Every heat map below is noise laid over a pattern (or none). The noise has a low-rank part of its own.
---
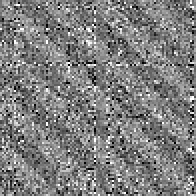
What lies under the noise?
diagonal stripes
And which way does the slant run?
top left to bottom right
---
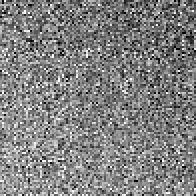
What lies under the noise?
a smooth slope
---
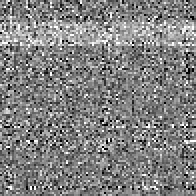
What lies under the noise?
one horizontal stripe
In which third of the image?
top
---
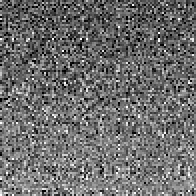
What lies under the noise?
a smooth slope
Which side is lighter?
bottom
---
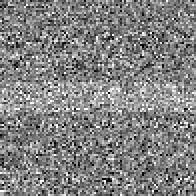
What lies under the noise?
one horizontal stripe
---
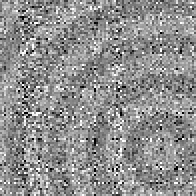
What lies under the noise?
rings round one point
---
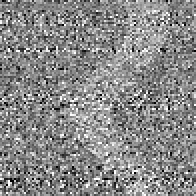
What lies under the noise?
a wavy band
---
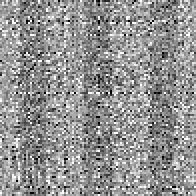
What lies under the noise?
vertical stripes
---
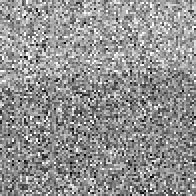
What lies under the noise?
a sharp edge
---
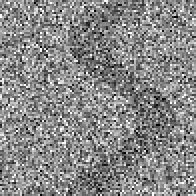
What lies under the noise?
a wavy band
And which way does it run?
top to bottom
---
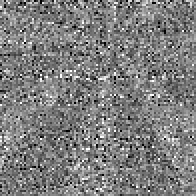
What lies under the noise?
spokes from one point
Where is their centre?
top middle
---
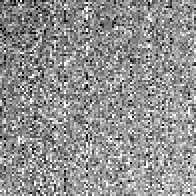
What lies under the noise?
a smooth slope
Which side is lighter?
bottom right
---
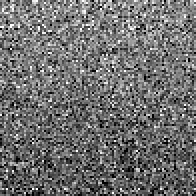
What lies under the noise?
a smooth slope
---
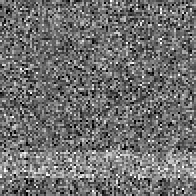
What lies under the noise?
one horizontal stripe
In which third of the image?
bottom
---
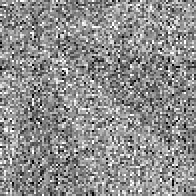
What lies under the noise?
spokes from one point
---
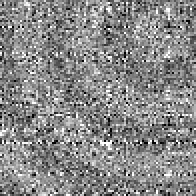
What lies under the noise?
rings round one point
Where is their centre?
top right
